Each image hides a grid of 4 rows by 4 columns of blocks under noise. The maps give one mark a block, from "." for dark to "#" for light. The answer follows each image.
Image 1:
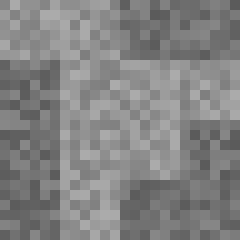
##..
.###
.##.
.#..
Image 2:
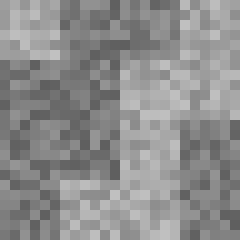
#..#
..##
..#.
.##.
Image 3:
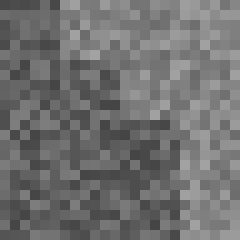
.###
..##
...#
...#
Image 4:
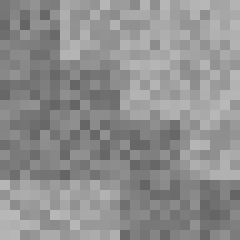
.###
..##
...#
##..
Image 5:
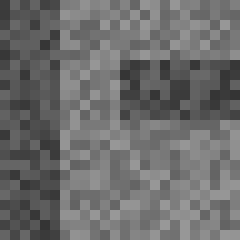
.###
.#..
.###
.###
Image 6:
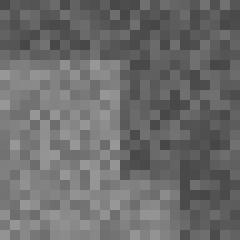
....
##..
##..
###.
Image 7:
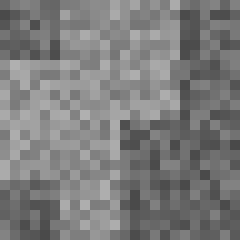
.##.
###.
##..
.#..
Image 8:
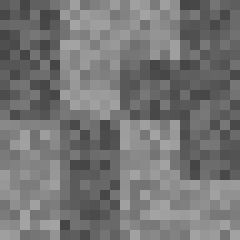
.##.
.#..
#.#.
#.##
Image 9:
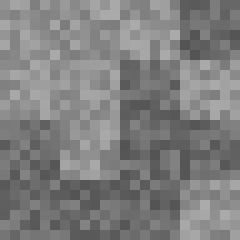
###.
##.#
.#..
...#
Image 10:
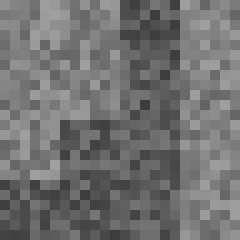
##.#
##.#
#..#
...#
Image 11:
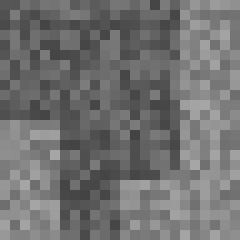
...#
...#
#..#
#.##
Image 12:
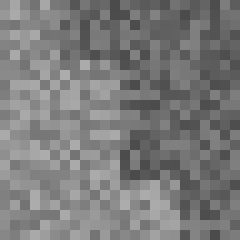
#...
##..
##..
###.
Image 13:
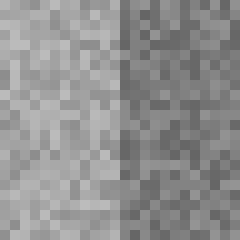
##..
##..
##..
##..
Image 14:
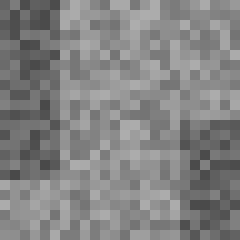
.###
.###
.##.
###.
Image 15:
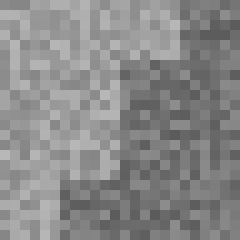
###.
##..
##..
#...
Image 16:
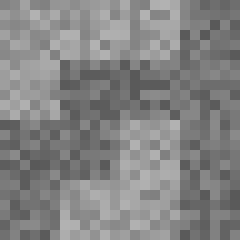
###.
#...
..#.
.##.
